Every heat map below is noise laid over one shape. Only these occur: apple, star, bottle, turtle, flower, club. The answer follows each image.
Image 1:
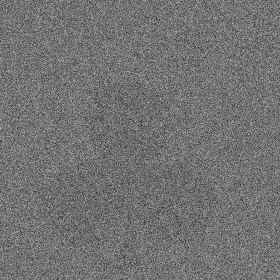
dark club
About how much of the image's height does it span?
two thirds
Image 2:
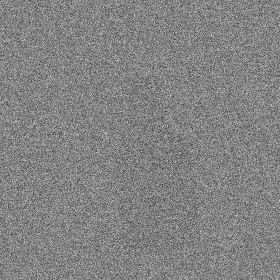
dark bottle
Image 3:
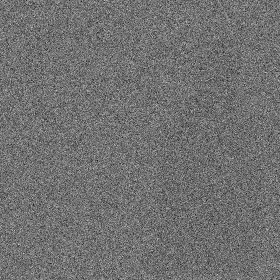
dark bottle
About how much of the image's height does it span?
nearly all
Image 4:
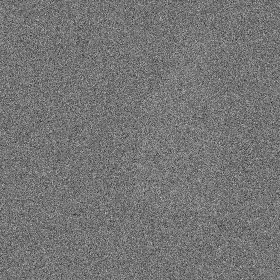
light bottle
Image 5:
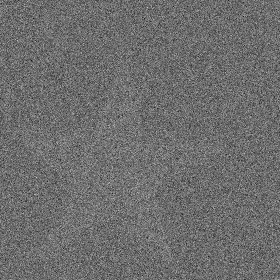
light star
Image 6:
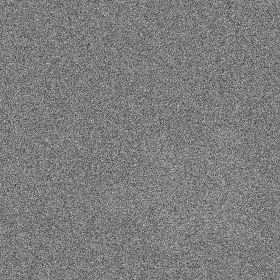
light turtle
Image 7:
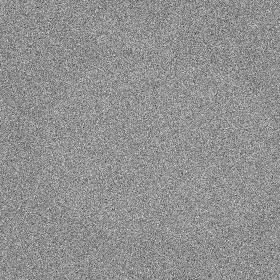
light apple
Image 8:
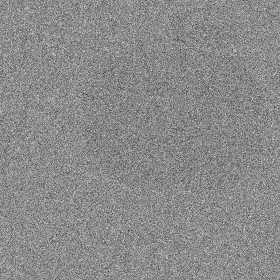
dark apple
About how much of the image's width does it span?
two thirds
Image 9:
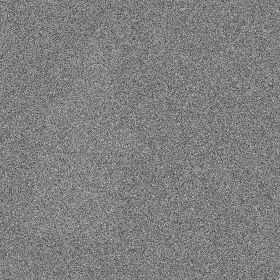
light bottle
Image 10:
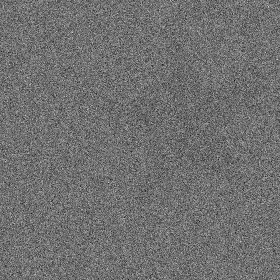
dark star
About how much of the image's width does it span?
two thirds
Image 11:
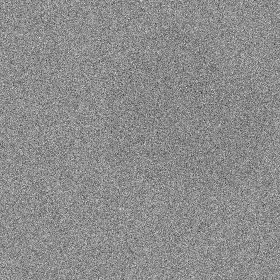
dark apple
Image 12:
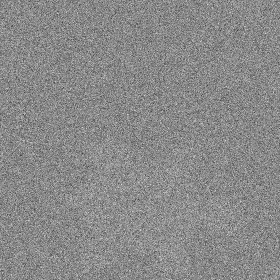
light turtle
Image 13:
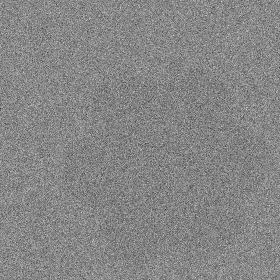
dark flower
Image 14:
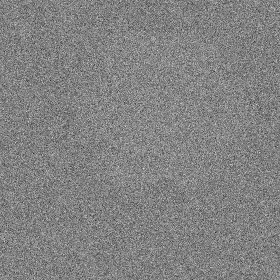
light flower
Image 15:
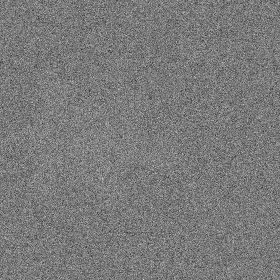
light turtle
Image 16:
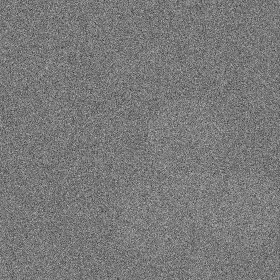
light club
